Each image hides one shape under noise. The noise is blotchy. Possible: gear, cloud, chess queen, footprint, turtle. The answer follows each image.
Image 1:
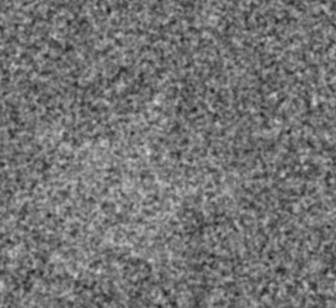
turtle
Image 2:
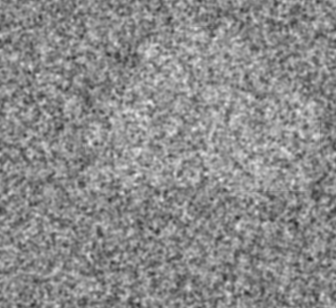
cloud
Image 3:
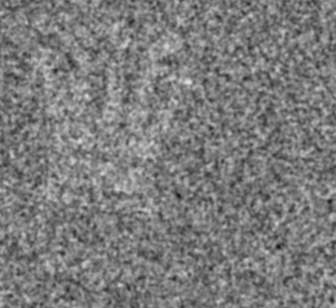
chess queen
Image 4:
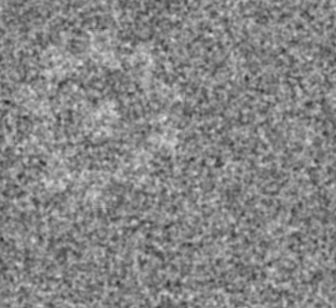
gear
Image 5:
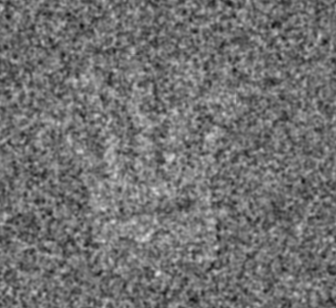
chess queen
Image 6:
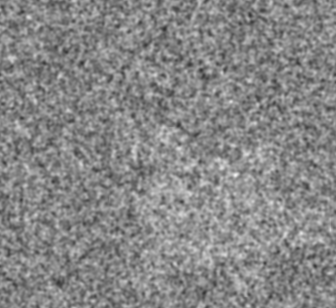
turtle
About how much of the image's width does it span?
two thirds
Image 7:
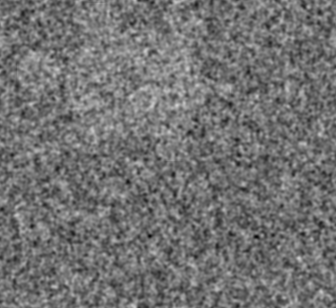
turtle
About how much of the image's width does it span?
two thirds
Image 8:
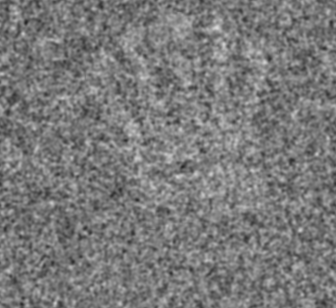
chess queen
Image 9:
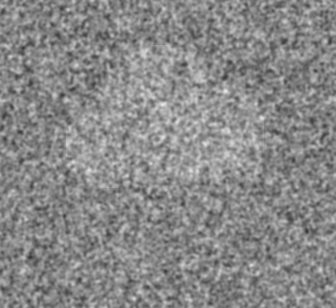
cloud
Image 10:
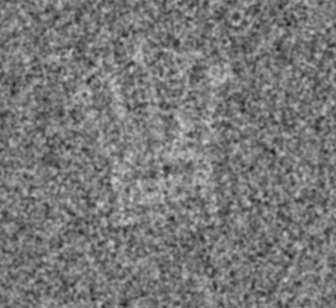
chess queen
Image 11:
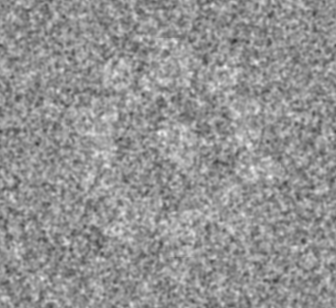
gear
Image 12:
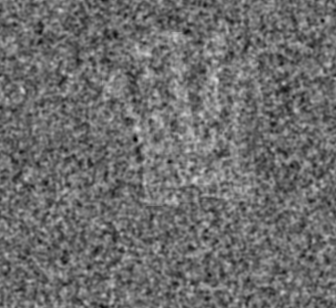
chess queen
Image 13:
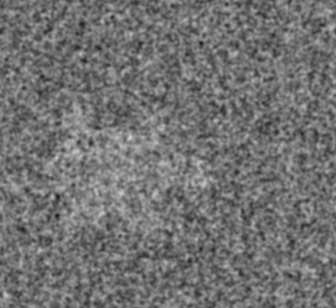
turtle
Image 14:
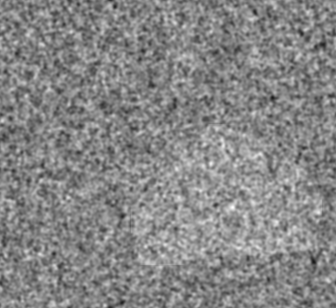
cloud
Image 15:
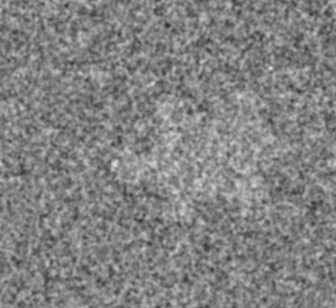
turtle
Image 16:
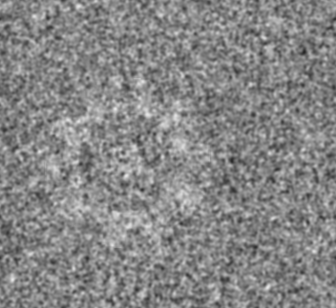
gear
